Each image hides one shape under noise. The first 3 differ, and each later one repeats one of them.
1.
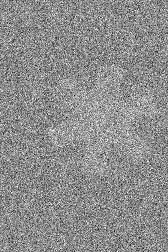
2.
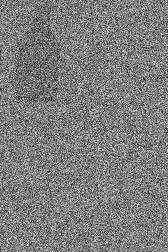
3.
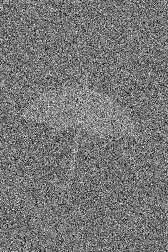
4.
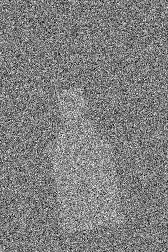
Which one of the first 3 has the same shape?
2
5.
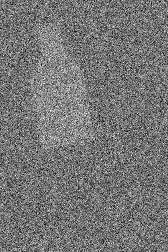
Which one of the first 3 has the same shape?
2
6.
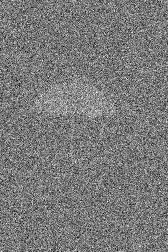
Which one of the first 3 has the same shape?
3
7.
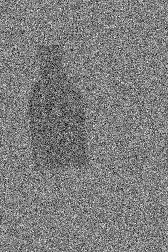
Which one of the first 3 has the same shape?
2
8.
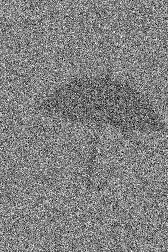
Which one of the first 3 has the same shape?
3
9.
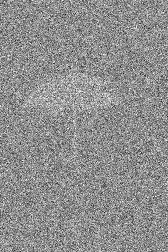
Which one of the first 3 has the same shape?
3
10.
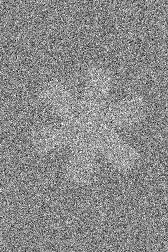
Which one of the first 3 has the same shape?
1
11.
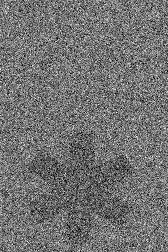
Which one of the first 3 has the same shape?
1
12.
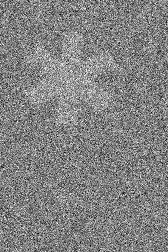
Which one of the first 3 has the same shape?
1
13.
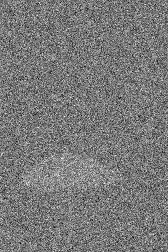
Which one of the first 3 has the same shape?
3
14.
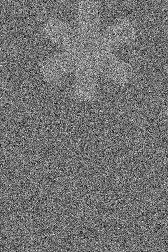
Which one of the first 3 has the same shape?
1
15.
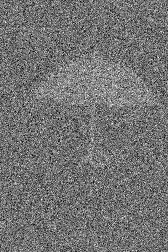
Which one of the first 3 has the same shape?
3
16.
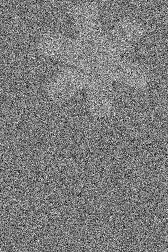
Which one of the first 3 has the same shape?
1
